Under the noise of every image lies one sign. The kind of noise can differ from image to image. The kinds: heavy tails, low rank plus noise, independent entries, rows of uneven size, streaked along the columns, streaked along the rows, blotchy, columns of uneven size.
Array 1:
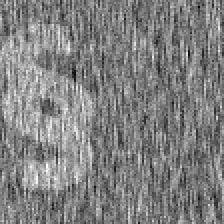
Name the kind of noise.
streaked along the columns
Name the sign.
section sign
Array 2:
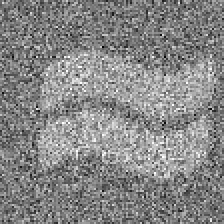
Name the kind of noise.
low rank plus noise
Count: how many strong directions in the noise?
five to eight
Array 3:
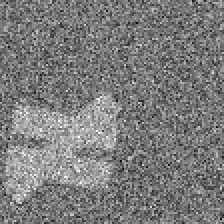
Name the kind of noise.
independent entries
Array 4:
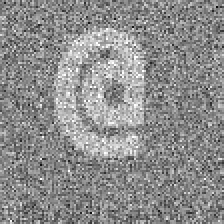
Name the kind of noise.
low rank plus noise
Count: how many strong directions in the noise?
five to eight
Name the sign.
at sign
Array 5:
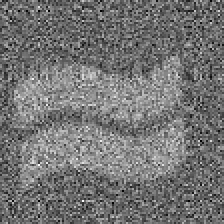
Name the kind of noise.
low rank plus noise
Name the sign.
approximately sign
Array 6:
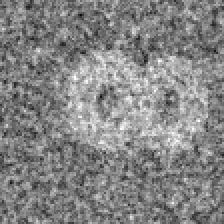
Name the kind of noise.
blotchy
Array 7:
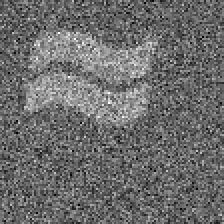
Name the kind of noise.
independent entries
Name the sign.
approximately sign
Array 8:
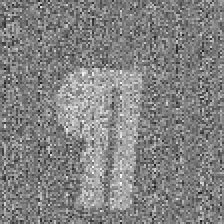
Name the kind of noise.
columns of uneven size
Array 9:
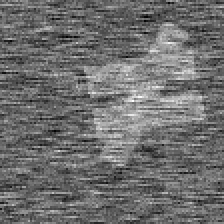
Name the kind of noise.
streaked along the rows
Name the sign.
not-equal sign
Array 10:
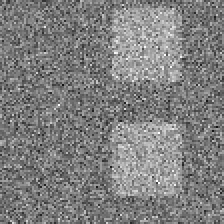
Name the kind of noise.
independent entries
